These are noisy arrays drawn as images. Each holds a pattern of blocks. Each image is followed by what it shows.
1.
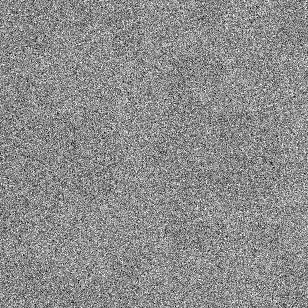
top and bottom mirror each other
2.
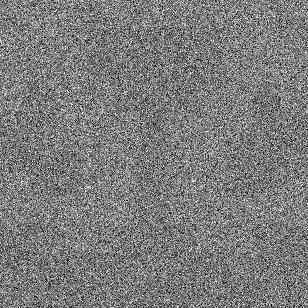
left and right mirror each other
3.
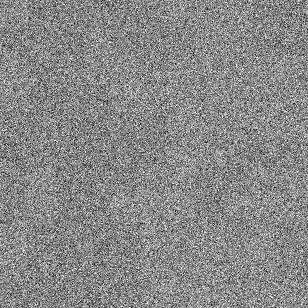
no symmetry
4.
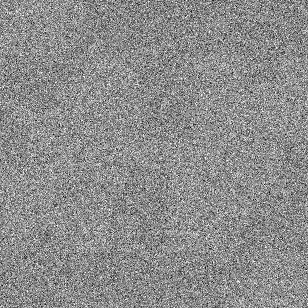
the same after a half turn
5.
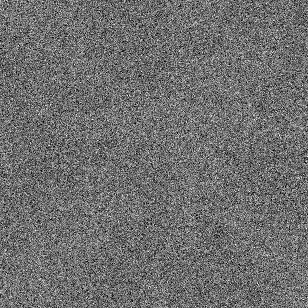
mirrored about the diagonal from the bottom left
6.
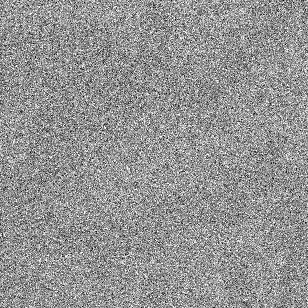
no symmetry
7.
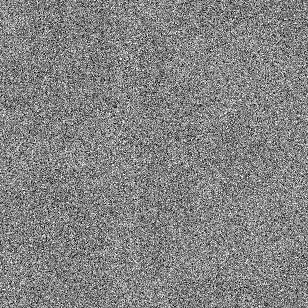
top and bottom mirror each other
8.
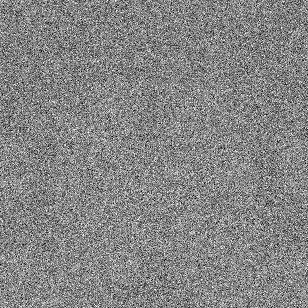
left and right mirror each other
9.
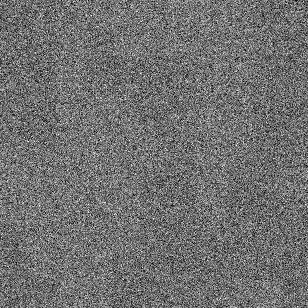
no symmetry
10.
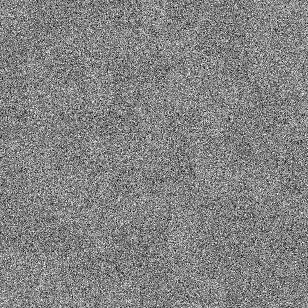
mirrored about the diagonal from the top left
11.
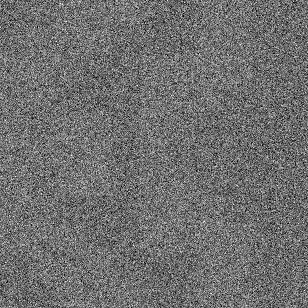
top and bottom mirror each other
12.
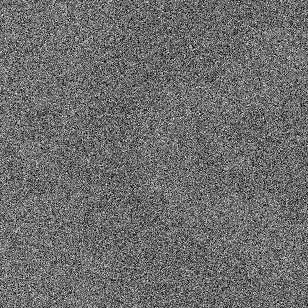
top and bottom mirror each other
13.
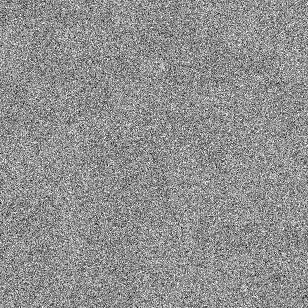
no symmetry
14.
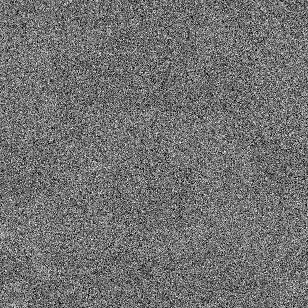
left and right mirror each other
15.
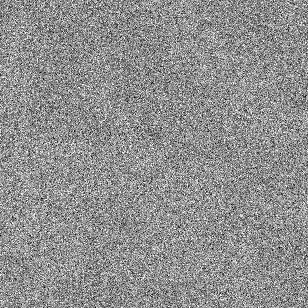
no symmetry
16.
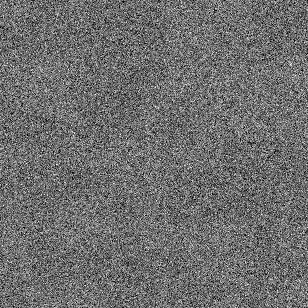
mirrored about the diagonal from the bottom left
